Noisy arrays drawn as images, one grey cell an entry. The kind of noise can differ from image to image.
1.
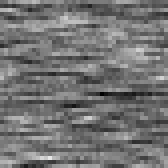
streaked along the rows
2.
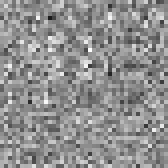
low rank plus noise
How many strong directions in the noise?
three or four
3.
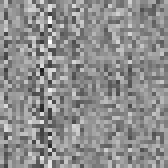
columns of uneven size
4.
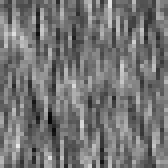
streaked along the columns
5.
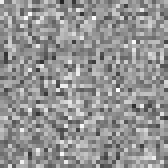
low rank plus noise
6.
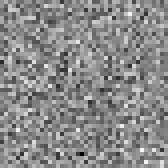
independent entries
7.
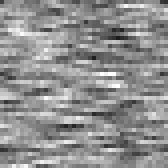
streaked along the rows
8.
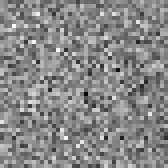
independent entries
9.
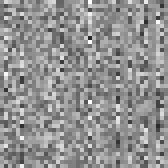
columns of uneven size
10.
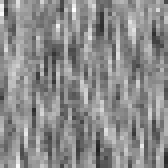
streaked along the columns
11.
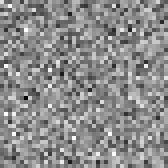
independent entries
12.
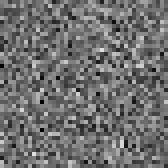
low rank plus noise
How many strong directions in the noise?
five to eight
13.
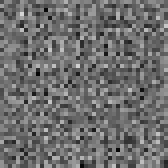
low rank plus noise
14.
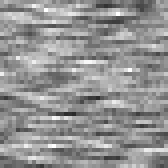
streaked along the rows
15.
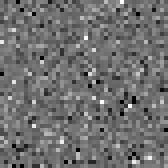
heavy tails
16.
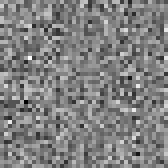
low rank plus noise
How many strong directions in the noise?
five to eight
